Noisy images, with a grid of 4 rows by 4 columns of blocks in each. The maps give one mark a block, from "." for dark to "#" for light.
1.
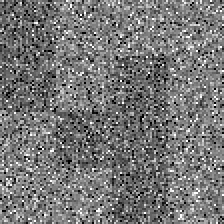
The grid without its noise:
. # # #
. # . #
# . . #
# # . #
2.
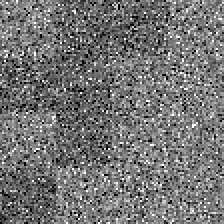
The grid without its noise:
# . . #
. . # #
# . # #
. # # #
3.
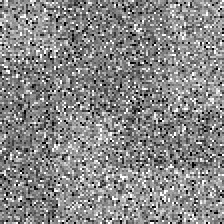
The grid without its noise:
# . . #
. . . #
. # . .
. # # #
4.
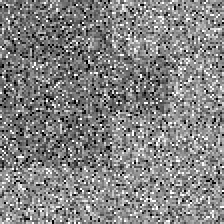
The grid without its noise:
. . # #
. . . #
. . # #
# # # #
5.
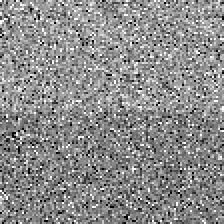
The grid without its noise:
# # # #
# # # #
. . . .
. . . .
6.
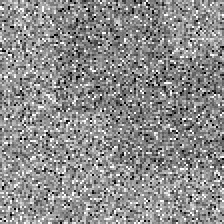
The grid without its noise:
# . . #
# . . .
# # . .
# # # #
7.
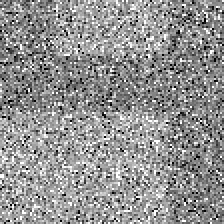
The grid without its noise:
. # # .
. . . .
# # # .
# # # .
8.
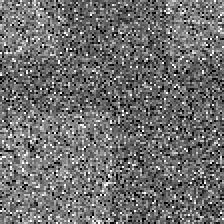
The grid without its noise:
# . . #
. . . .
# # . .
# # . .
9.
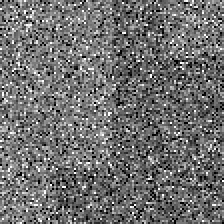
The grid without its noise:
# # . #
# # . .
# # . .
# . . .
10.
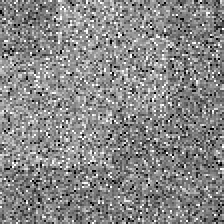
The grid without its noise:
. # # .
# # # .
# # . .
. . . .
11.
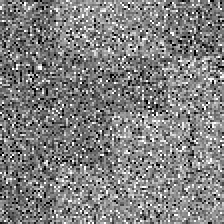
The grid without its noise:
. # # .
. . . #
. . # #
. # # #
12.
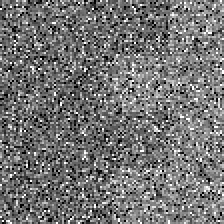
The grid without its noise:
. . . #
. . # #
. . . #
. . # #
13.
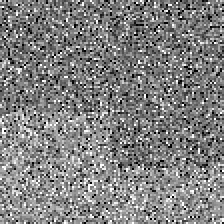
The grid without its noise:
. . . .
. . . .
# # . .
# # # #
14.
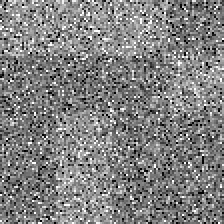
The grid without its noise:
# # # .
. . . #
. # . .
. # . .
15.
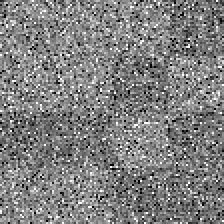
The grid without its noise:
# # # .
# # . #
. . # .
# # . .
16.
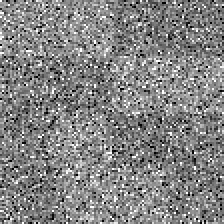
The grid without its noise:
# # . .
. . # #
. # . .
. # # .
